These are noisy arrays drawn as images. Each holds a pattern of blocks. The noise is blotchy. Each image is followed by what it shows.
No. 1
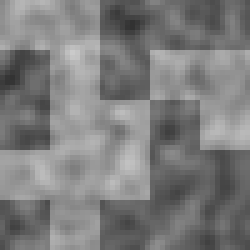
no symmetry
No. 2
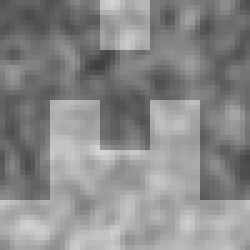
left and right mirror each other
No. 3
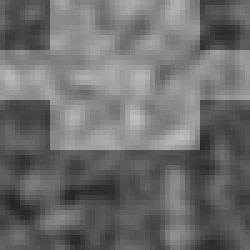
left and right mirror each other
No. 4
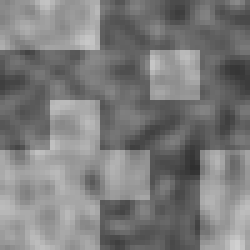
mirrored about the diagonal from the bottom left
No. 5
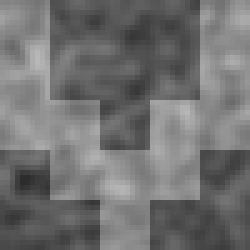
left and right mirror each other
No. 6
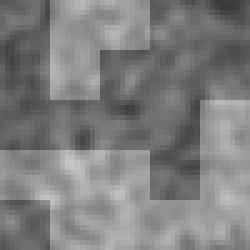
no symmetry
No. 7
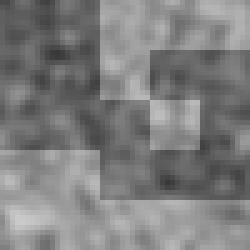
no symmetry
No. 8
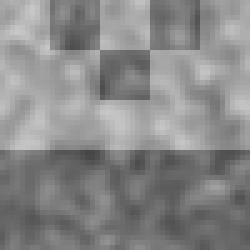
left and right mirror each other
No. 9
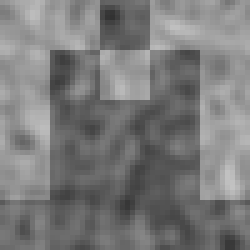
left and right mirror each other
